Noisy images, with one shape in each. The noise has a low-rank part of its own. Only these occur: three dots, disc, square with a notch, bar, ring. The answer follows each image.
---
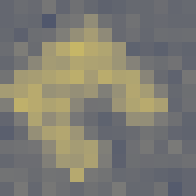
light square with a notch
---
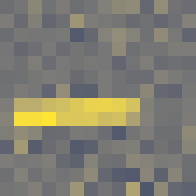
light bar
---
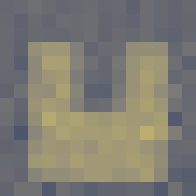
light square with a notch
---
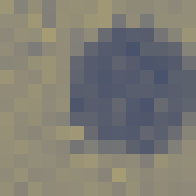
dark disc
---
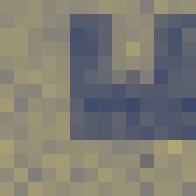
dark square with a notch
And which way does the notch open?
up
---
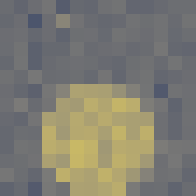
light disc
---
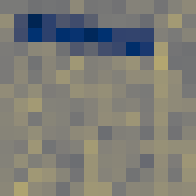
dark bar
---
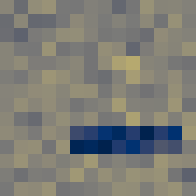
dark bar
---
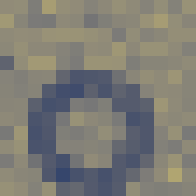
dark ring
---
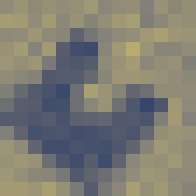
dark square with a notch
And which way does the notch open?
up and right
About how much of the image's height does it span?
nearly all
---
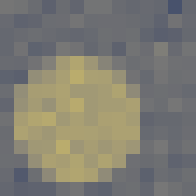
light disc
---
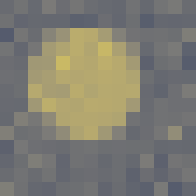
light disc
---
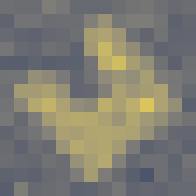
light square with a notch
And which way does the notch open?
up and left
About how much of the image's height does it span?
nearly all
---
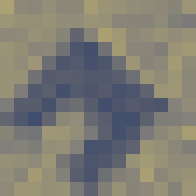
dark square with a notch
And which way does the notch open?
down and left
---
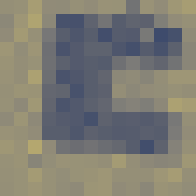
dark square with a notch
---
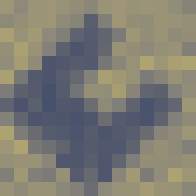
dark square with a notch
